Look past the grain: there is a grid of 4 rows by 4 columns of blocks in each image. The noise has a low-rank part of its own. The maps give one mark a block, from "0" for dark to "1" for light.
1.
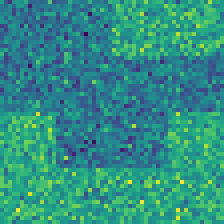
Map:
0011
0000
1001
1111
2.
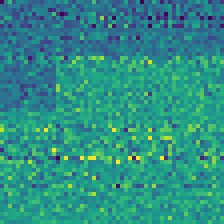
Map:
0000
0111
1111
1111
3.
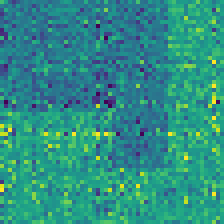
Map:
0001
0001
1101
1111
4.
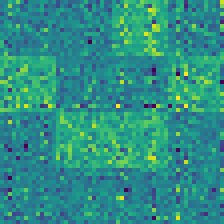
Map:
0010
1001
0110
0000
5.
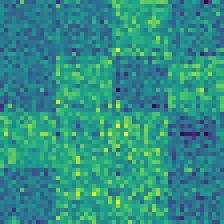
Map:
0010
0101
1110
0110
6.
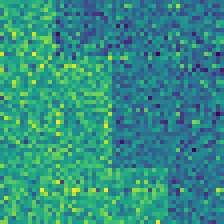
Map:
1000
1100
1100
1110
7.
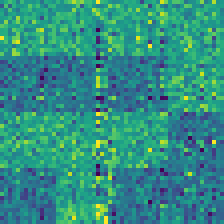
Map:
1111
0001
1110
0100
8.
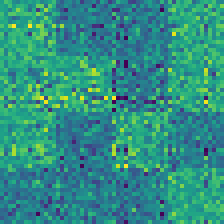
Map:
1001
1101
1010
0001
